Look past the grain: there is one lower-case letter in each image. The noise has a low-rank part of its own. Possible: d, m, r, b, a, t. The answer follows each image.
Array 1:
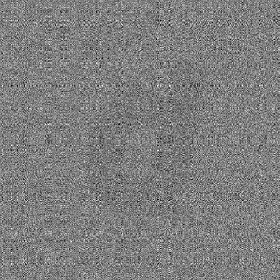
dark d
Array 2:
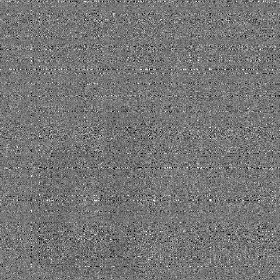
dark d
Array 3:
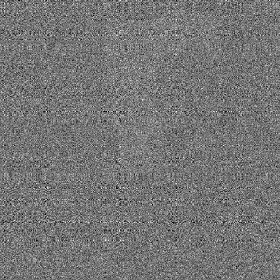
light r
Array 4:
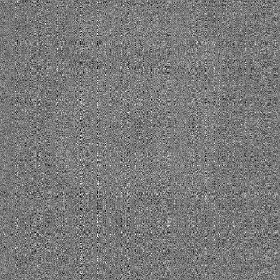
light a
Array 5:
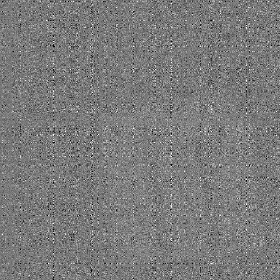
light m
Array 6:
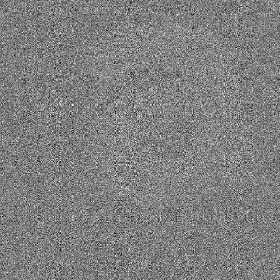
light a
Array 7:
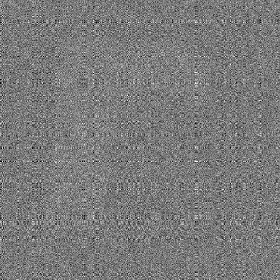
light r
